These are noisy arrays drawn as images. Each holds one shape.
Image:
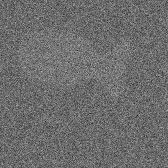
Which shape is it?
fish
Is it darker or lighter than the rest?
lighter
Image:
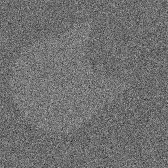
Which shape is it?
cat's head
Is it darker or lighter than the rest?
lighter
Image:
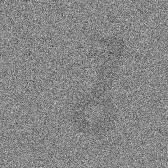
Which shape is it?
key
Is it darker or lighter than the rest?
darker
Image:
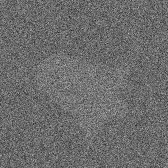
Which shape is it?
bell
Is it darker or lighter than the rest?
lighter
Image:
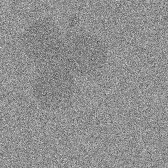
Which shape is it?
club
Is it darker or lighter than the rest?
darker
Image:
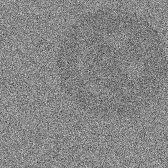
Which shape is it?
smiling face
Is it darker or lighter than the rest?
darker
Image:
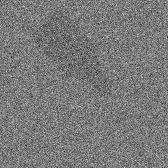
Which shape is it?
bottle
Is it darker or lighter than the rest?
darker
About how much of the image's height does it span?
half
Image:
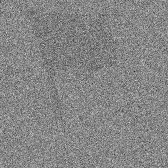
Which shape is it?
flag
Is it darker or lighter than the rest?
darker
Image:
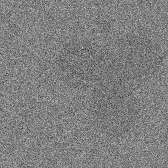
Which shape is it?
club
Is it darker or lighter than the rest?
darker
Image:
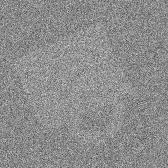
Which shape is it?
cup
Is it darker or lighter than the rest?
lighter
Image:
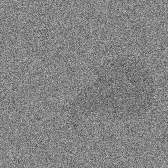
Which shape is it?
pear
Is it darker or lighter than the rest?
darker
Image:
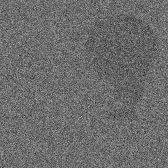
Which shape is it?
pear
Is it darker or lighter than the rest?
darker
